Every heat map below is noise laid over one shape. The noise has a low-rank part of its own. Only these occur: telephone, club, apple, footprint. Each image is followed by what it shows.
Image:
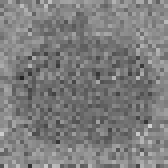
apple
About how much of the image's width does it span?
nearly all
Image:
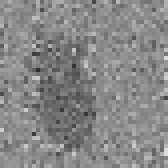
footprint
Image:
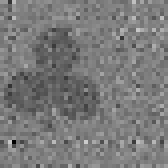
club
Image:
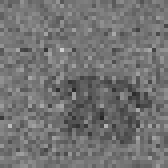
telephone
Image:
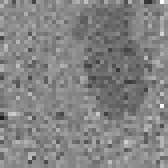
footprint
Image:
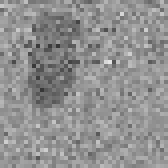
footprint
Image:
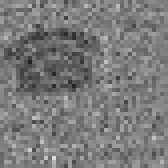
telephone
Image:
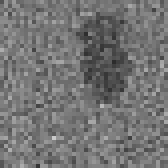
footprint
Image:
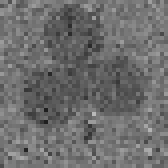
club
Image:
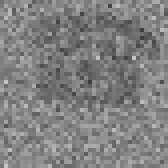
telephone
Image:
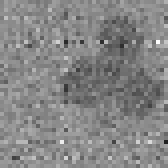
club
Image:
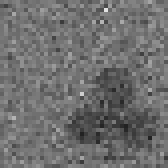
club
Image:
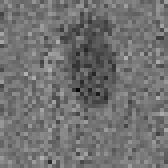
footprint
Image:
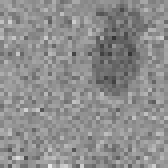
footprint
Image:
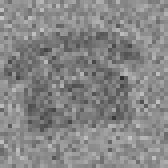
telephone
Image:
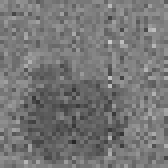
apple
